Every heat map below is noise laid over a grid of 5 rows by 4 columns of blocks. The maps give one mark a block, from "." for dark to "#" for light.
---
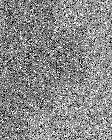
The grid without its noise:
..##
...#
...#
..##
.###
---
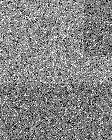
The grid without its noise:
###.
###.
####
....
....
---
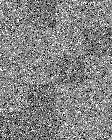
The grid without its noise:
#.##
###.
##.#
#.##
..##
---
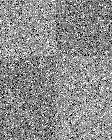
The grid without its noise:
##..
##..
..##
..##
..##
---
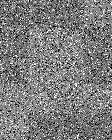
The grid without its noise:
...#
.##.
.##.
####
#...
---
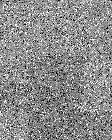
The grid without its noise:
####
####
#..#
...#
#...
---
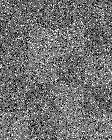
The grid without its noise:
....
.##.
.#.#
..#.
#.##
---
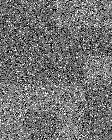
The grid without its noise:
..##
....
...#
###.
#.#.
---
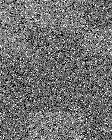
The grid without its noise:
###.
#..#
....
....
.##.
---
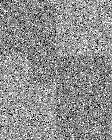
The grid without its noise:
..##
..##
#...
##..
##..
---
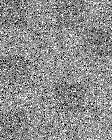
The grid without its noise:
.#.#
###.
.###
##.#
.###
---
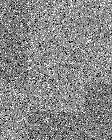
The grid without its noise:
.###
.###
.###
###.
#...
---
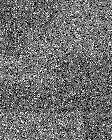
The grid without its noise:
..##
.###
##..
....
###.
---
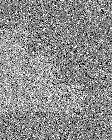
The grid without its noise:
....
#...
##..
###.
....
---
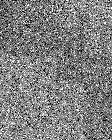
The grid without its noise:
..##
...#
##..
###.
###.
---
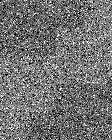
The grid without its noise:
...#
..##
####
##..
#...
